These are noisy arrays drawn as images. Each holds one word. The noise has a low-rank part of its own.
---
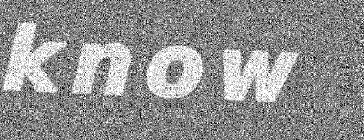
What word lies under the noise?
know
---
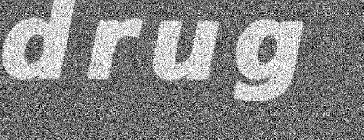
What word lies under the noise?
drug
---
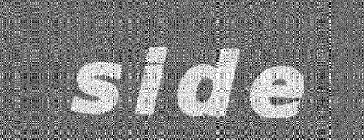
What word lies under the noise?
side
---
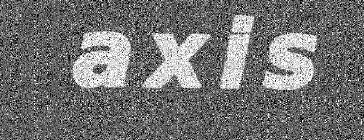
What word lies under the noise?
axis
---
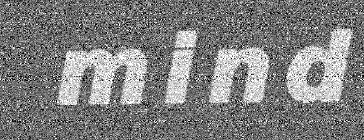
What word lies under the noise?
mind
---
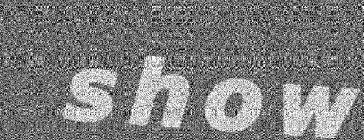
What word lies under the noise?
show
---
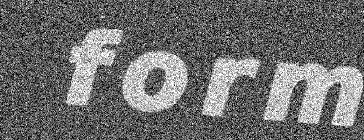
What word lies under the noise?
form
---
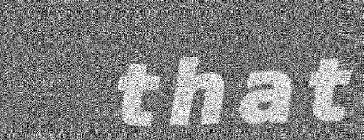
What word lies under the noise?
that
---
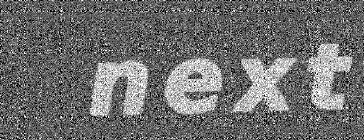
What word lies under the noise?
next
